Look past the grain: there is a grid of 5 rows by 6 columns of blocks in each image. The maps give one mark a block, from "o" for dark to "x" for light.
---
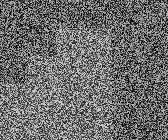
o o o o o o
o o x x o o
o x x x o o
x x x x o o
x x x x o o
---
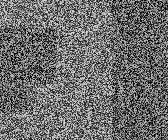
x x x x o o
o o x x o o
o o x x o o
o x x x o o
x x x x o o
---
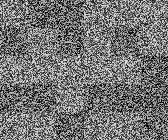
x o o x x x
o x o x o x
x x x x x o
o o x o o o
x x o x x o
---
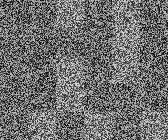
o o x o x o
o o o o x o
o o x o x o
o o x o o o
o x o x o x
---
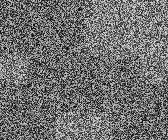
o o o x x x
o o o x x x
x o o o o x
o o o o o o
o o x x o o
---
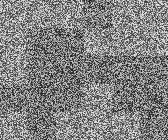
x x x o x x
x o o x x x
x o o o o o
o o o x o o
x o x x x o
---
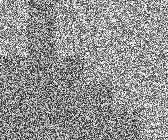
x o x x x x
x o x x x x
o o o x x x
o o o o x x
o o o o o x
